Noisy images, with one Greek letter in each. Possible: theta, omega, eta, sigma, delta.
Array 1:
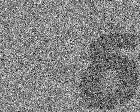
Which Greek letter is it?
delta
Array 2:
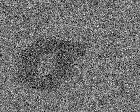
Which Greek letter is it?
sigma
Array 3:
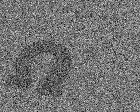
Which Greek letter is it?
omega
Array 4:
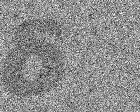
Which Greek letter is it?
delta
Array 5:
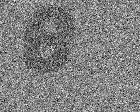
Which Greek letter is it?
theta
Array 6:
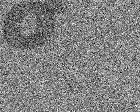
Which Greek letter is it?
sigma
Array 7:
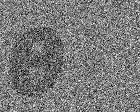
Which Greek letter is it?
theta
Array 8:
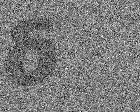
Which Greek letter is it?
delta
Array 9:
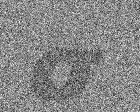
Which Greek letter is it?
sigma
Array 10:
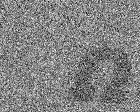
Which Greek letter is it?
omega
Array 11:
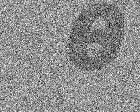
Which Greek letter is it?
theta
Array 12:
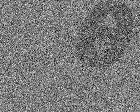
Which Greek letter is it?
theta
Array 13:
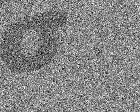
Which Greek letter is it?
sigma
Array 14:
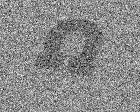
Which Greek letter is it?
omega
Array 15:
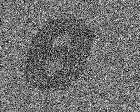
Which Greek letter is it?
theta
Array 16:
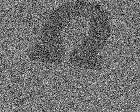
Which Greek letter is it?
omega
